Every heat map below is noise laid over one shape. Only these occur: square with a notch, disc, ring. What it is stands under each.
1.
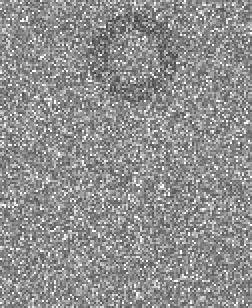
ring
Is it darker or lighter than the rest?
darker
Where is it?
top middle
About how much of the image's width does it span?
a third
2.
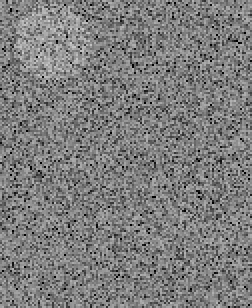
disc
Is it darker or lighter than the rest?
lighter
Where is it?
top left
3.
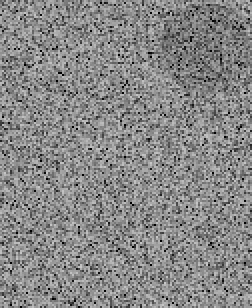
disc
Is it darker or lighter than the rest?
darker
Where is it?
top right
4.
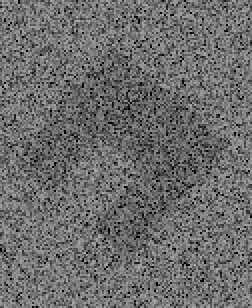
square with a notch
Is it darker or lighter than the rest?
darker
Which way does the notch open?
down and left
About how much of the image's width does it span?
nearly all
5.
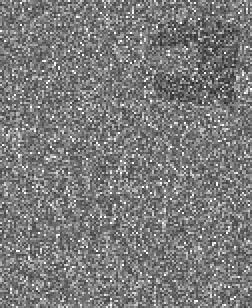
square with a notch
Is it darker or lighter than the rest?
darker
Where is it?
top right
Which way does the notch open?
left
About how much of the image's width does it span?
a third
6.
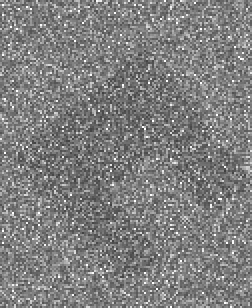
square with a notch
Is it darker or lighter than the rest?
darker
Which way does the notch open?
down and right
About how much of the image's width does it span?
nearly all
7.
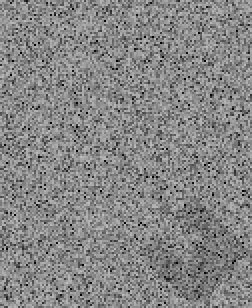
square with a notch
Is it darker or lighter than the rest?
darker
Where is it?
bottom right
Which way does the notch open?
up and left
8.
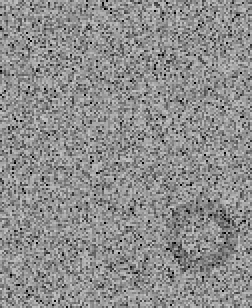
ring
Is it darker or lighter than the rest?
darker
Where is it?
bottom right
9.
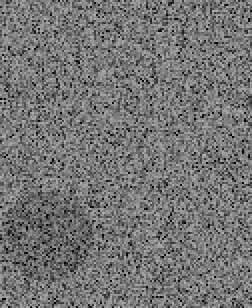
disc
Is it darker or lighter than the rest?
darker
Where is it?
bottom left
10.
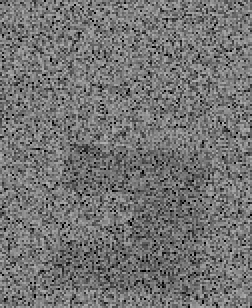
square with a notch
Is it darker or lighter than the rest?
darker
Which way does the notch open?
left
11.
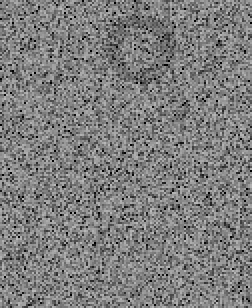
ring
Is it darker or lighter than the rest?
darker
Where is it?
top middle
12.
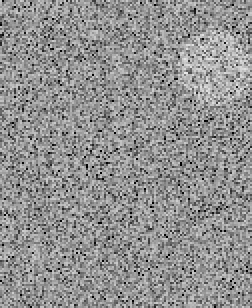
disc
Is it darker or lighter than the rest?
lighter
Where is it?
top right
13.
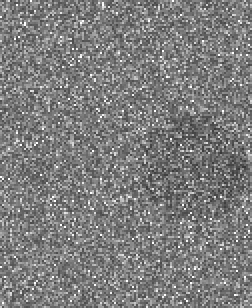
disc
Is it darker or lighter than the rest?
darker
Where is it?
middle right
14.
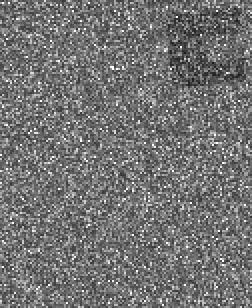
square with a notch
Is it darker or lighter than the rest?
darker
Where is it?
top right
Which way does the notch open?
right
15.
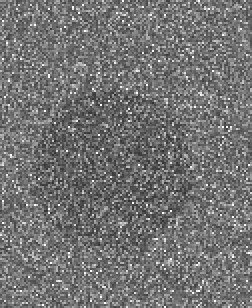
disc
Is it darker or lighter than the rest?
darker
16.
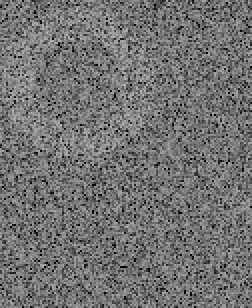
ring
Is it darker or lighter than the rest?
lighter
